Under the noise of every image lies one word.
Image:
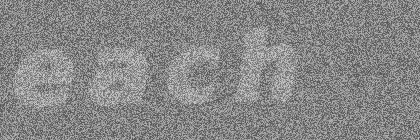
each
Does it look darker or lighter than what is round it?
lighter
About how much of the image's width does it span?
two thirds
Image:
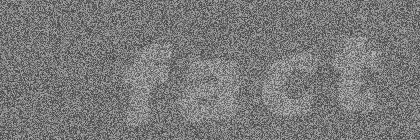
fact
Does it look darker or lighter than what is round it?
lighter
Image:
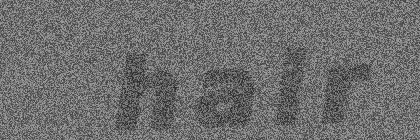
hair
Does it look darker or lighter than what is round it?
darker
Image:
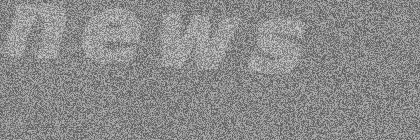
news
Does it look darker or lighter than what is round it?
lighter
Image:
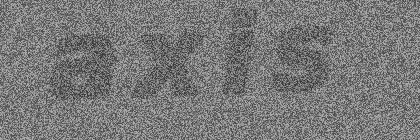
axis
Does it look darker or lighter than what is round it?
darker
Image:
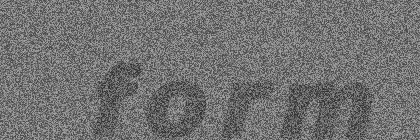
form
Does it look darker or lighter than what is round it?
darker
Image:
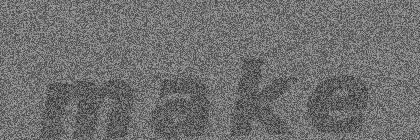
make
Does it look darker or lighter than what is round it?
darker
